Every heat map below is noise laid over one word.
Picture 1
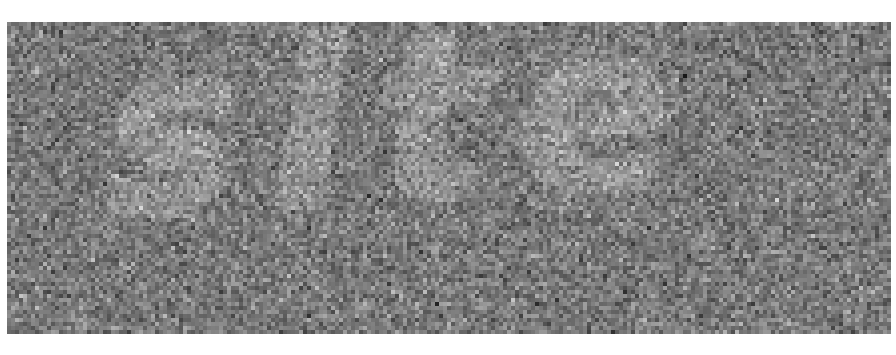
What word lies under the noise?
site
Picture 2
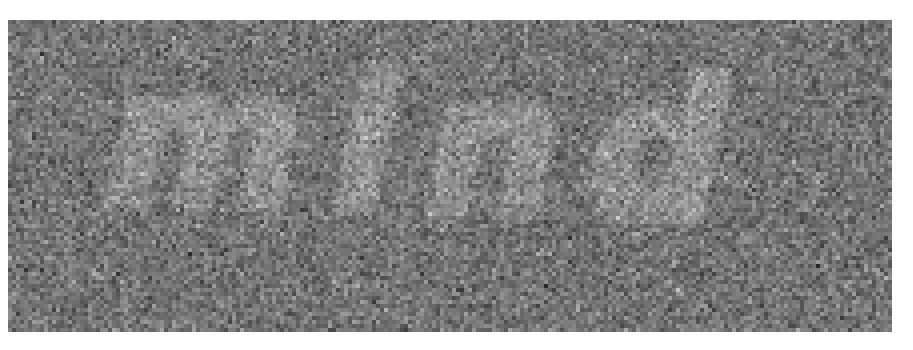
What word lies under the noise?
mind
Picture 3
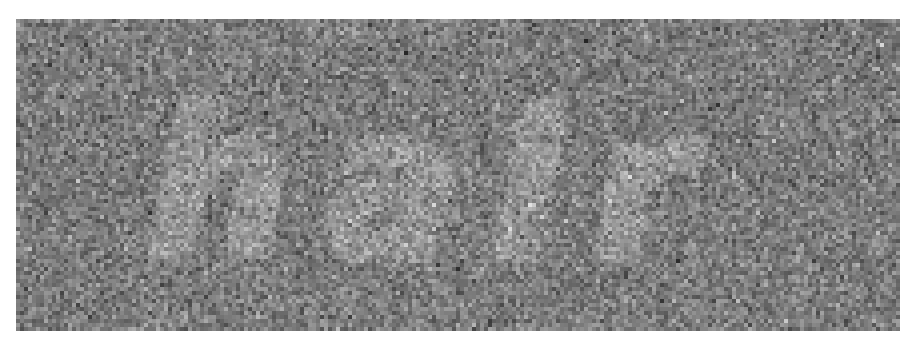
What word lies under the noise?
hair
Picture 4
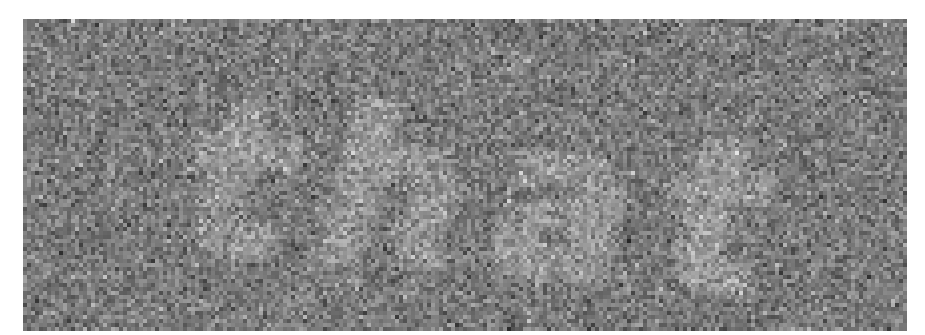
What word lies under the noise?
that
